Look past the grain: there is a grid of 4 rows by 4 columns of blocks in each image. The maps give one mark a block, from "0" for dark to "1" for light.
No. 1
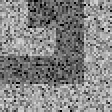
1 0 0 1
1 1 0 1
0 0 0 1
1 1 1 1
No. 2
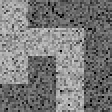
1 0 0 0
1 1 1 0
1 0 1 0
0 0 1 0
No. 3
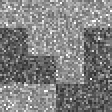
1 1 1 1
0 1 1 0
0 0 1 0
1 1 0 0
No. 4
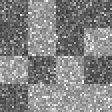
0 1 0 0
0 1 0 1
1 0 1 0
0 1 1 1
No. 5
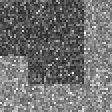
0 0 0 1
0 0 0 1
1 0 0 1
1 1 1 1
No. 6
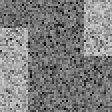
0 0 0 1
1 0 0 1
1 0 0 0
1 0 0 0
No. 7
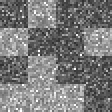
0 1 0 0
1 0 0 1
0 1 0 0
1 1 1 0
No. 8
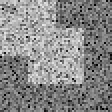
1 1 0 0
1 1 1 0
0 1 1 0
0 0 0 0
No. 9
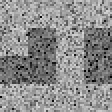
1 1 1 1
1 0 1 0
0 0 1 0
1 1 1 1
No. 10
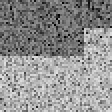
0 0 0 0
0 0 0 1
1 1 1 1
1 1 1 1
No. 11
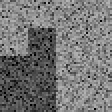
1 1 1 1
1 0 1 1
0 0 1 1
0 0 1 1
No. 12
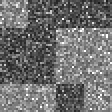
1 0 0 0
0 0 1 1
0 0 1 1
1 1 0 1
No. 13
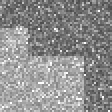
0 0 0 0
1 0 0 0
1 1 1 0
1 1 1 0
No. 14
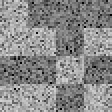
1 0 0 0
1 1 0 1
0 0 1 0
1 1 0 1
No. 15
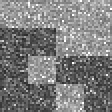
1 1 1 1
0 0 1 1
0 1 0 0
0 0 1 0
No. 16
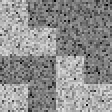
1 0 0 0
1 1 0 0
0 0 1 0
1 0 1 1
